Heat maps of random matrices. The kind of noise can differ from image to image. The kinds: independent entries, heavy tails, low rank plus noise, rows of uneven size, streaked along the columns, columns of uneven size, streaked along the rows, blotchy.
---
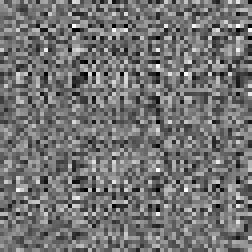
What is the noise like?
low rank plus noise
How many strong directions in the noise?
two
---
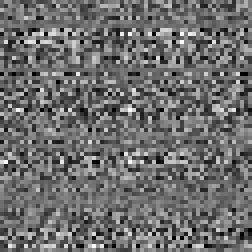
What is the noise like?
rows of uneven size
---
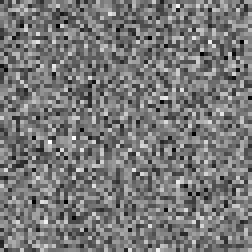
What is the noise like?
independent entries
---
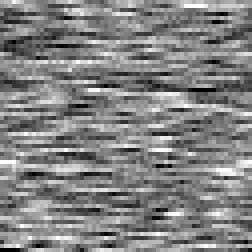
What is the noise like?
streaked along the rows
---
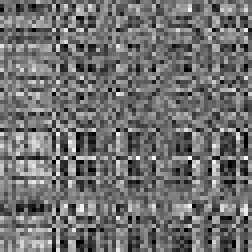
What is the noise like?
low rank plus noise
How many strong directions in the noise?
one
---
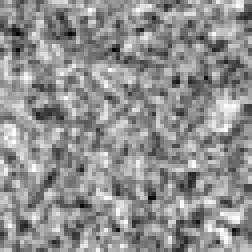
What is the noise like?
blotchy
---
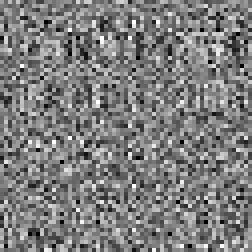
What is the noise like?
low rank plus noise
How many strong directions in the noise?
five to eight
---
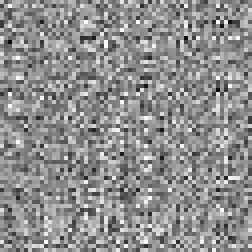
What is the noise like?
low rank plus noise
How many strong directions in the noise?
three or four
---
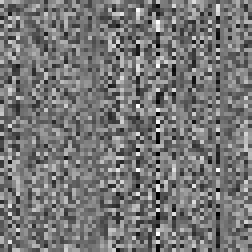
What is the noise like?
columns of uneven size
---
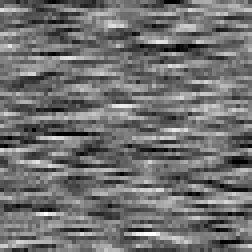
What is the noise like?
streaked along the rows
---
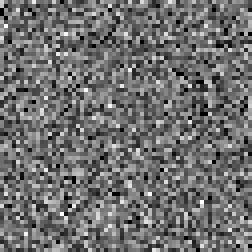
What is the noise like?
independent entries
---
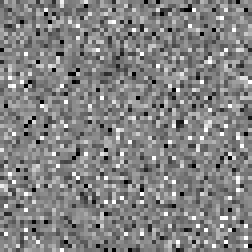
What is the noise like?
heavy tails
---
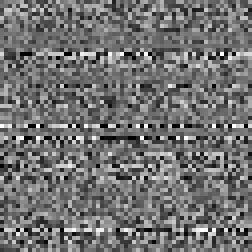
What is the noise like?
rows of uneven size
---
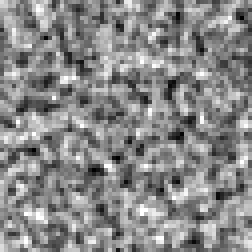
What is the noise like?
blotchy
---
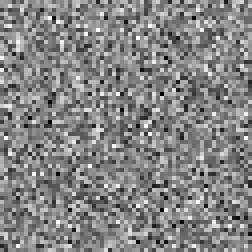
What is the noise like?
independent entries
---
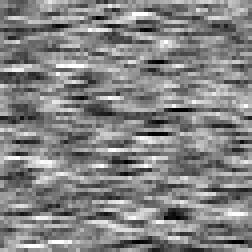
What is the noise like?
streaked along the rows
